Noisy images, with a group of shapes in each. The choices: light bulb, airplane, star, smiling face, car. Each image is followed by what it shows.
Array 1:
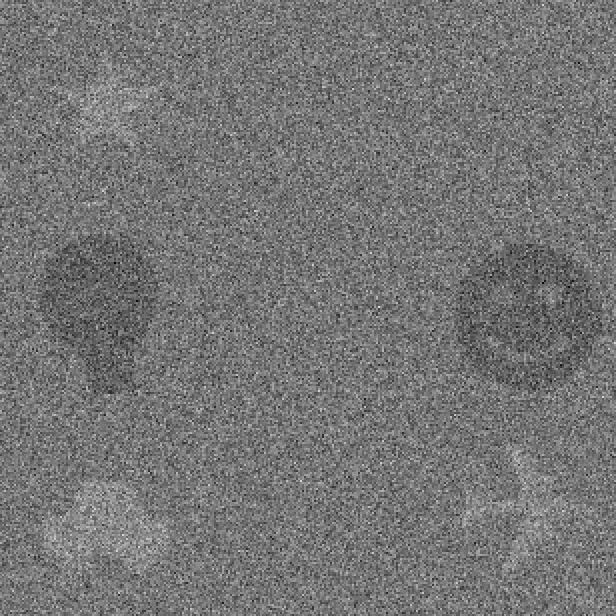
top left: light star; middle left: dark light bulb; middle right: dark smiling face; bottom left: light car; bottom right: light airplane
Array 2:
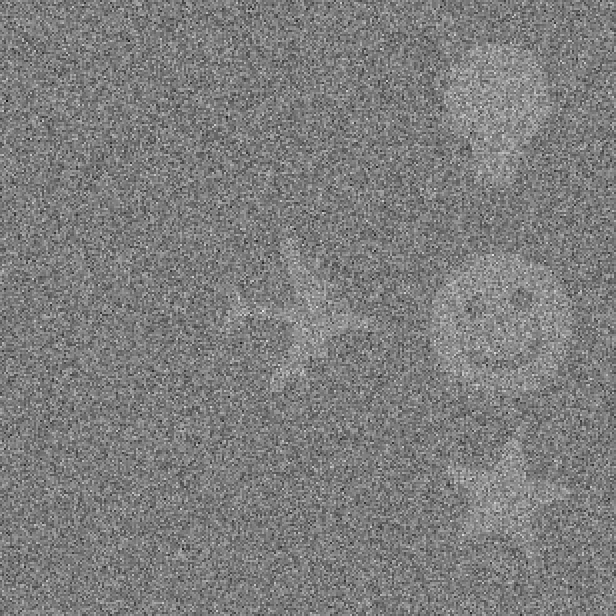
top right: light light bulb; centre: light airplane; middle right: light smiling face; bottom right: light star
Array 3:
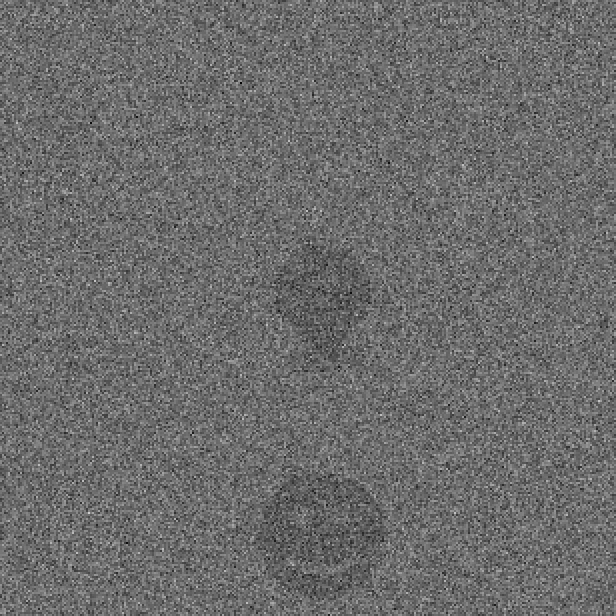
centre: dark light bulb; bottom middle: dark smiling face
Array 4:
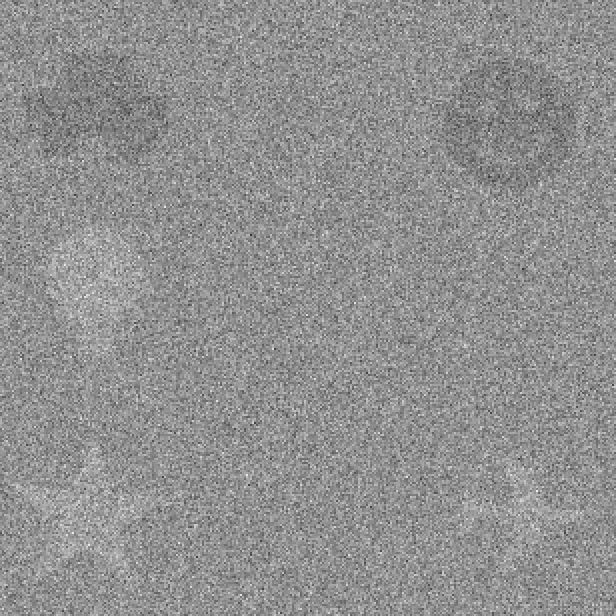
top left: dark car; top right: dark smiling face; middle left: light light bulb; bottom left: light star; bottom right: light airplane
